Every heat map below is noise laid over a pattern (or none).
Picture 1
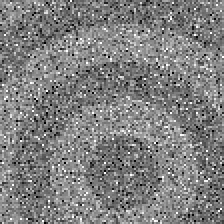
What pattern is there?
rings round one point
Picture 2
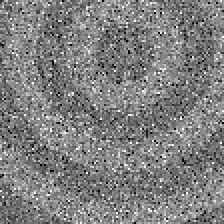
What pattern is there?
rings round one point
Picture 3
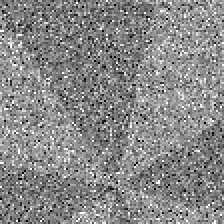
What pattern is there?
spokes from one point
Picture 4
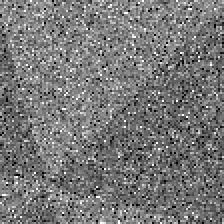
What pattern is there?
spokes from one point
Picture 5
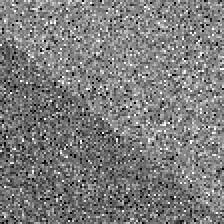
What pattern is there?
a sharp edge
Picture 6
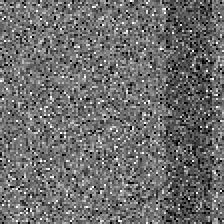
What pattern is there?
one vertical stripe
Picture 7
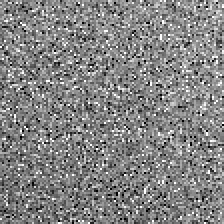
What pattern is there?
a smooth slope
